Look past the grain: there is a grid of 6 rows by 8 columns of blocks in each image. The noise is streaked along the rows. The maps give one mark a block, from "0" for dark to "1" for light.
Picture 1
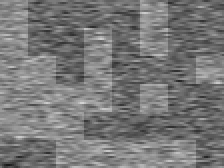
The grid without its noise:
1 0 0 0 0 1 0 0
1 0 0 1 0 1 0 0
1 1 0 1 0 0 0 1
1 1 1 1 0 1 0 0
1 1 1 0 0 0 0 0
0 0 1 1 1 1 1 0
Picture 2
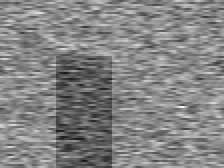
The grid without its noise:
1 1 1 1 1 1 1 1
1 1 1 1 1 1 1 1
1 1 0 0 1 1 1 1
1 1 0 0 1 1 1 1
1 1 0 0 1 1 1 1
1 1 0 0 1 1 1 1
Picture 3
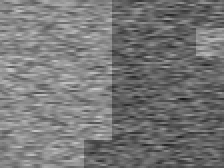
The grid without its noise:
1 1 1 1 0 0 0 0
1 1 1 1 0 0 0 1
1 1 1 1 0 0 0 0
1 1 1 1 0 0 0 0
1 1 1 1 0 0 0 0
1 1 1 0 0 0 0 0
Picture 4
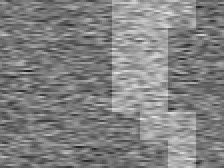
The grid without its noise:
0 0 0 0 1 1 1 0
0 0 0 0 1 1 0 0
0 0 0 0 1 1 0 0
0 0 0 0 1 1 0 0
0 0 0 0 0 1 1 0
0 0 0 0 0 0 1 0
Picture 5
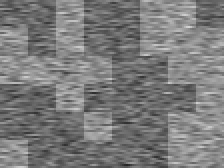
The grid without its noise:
0 0 1 0 0 1 1 0
1 0 1 0 0 1 1 1
1 1 1 1 0 0 1 1
0 0 1 0 0 0 0 1
0 0 0 1 0 0 1 1
1 0 0 0 0 0 1 1
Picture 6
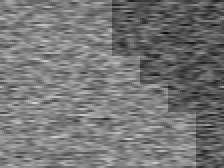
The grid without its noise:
1 1 1 1 0 0 0 0
1 1 1 1 0 0 0 0
1 1 1 1 1 0 0 0
1 1 1 1 1 1 0 0
1 1 1 1 1 1 1 0
1 1 1 1 1 1 1 0
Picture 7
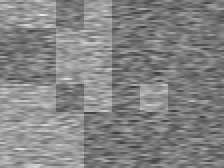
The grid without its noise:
1 1 0 1 0 0 0 0
0 0 1 1 0 0 0 0
0 0 1 1 0 0 0 0
1 1 0 1 0 1 0 0
1 1 1 0 0 0 0 0
1 1 1 0 0 0 0 0
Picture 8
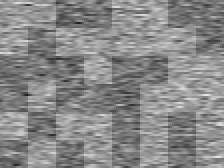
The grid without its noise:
1 1 0 0 1 1 0 0
1 0 1 1 1 1 1 0
0 0 0 1 0 0 1 1
0 1 0 0 0 1 1 1
1 0 1 1 0 1 0 1
0 1 0 1 0 1 0 1
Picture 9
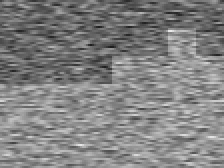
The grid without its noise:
0 0 0 0 0 0 0 0
0 0 0 0 0 0 1 0
0 0 0 0 1 1 1 1
1 1 1 1 1 1 1 1
1 1 1 1 1 1 1 1
1 1 1 1 1 1 1 1
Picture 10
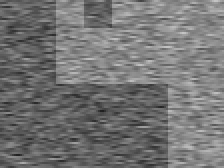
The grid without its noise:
0 0 1 0 1 1 1 1
0 0 1 1 1 1 1 1
0 0 1 1 1 1 1 1
0 0 0 0 0 0 1 1
0 0 0 0 0 0 1 1
0 0 0 0 0 0 1 1
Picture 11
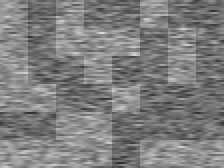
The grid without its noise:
1 0 1 0 0 1 0 0
1 0 1 1 1 0 1 0
1 0 0 1 0 0 1 0
1 1 0 0 1 0 0 0
0 0 1 1 0 0 0 0
1 1 1 1 0 1 1 1
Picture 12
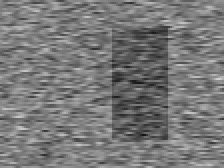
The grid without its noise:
1 1 1 1 1 1 1 1
1 1 1 1 0 0 1 1
1 1 1 1 0 0 1 1
1 1 1 1 0 0 1 1
1 1 1 1 0 0 1 1
1 1 1 1 1 1 1 1
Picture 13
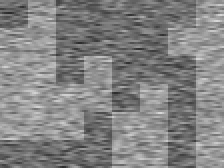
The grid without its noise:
0 1 0 0 0 0 0 1
1 1 0 0 0 0 1 1
1 1 0 1 0 0 0 1
1 1 1 1 0 1 0 1
1 1 1 0 1 1 0 1
0 0 0 0 1 1 0 1
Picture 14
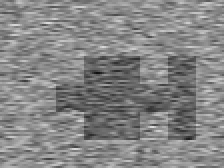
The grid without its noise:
1 1 1 1 1 1 1 1
1 1 1 1 1 1 1 1
1 1 1 0 0 1 0 1
1 1 0 0 0 0 0 1
1 1 1 0 0 1 0 1
1 1 1 1 1 1 1 1
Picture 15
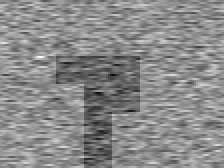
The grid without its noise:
1 1 1 1 1 1 1 1
1 1 1 1 1 1 1 1
1 1 0 0 0 1 1 1
1 1 1 0 0 1 1 1
1 1 1 0 1 1 1 1
1 1 1 0 1 1 1 1
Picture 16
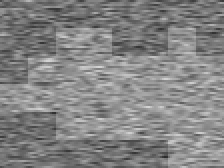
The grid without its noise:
0 0 0 0 0 0 0 0
0 0 1 1 0 0 1 0
0 1 1 1 1 1 1 1
1 1 1 1 1 1 1 1
0 0 1 1 1 1 1 1
0 0 0 0 0 0 1 1
